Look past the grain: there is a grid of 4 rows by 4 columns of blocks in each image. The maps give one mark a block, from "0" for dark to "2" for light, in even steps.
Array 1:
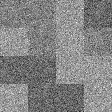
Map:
1 1 2 0
2 1 2 1
0 0 2 2
2 0 0 2
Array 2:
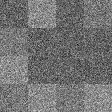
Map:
0 2 0 1
1 0 0 0
2 0 0 0
1 2 1 2
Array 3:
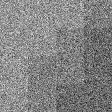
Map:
2 2 2 1
2 2 1 0
2 1 1 0
2 1 0 0
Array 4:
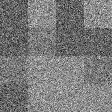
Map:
0 2 0 2
0 1 0 0
1 2 2 1
0 2 2 2
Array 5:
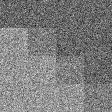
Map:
0 0 0 0
2 1 0 0
2 2 1 0
2 2 2 1
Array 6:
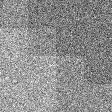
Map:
1 0 0 0
2 1 0 0
2 2 1 0
2 2 1 1
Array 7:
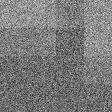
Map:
2 2 1 2
1 1 0 2
0 0 0 1
0 0 0 0
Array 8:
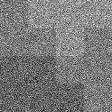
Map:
1 2 2 2
1 1 2 1
0 0 1 1
0 0 0 1
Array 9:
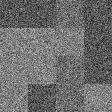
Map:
0 0 1 0
2 2 2 0
2 2 1 0
2 0 1 2
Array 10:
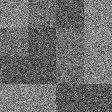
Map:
2 1 0 2
1 0 1 2
0 0 1 2
2 2 0 0
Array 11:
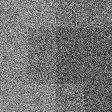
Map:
2 2 1 1
2 1 0 0
2 1 0 0
2 2 1 0
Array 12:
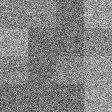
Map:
1 1 0 2
2 0 0 1
1 0 1 2
0 0 0 2
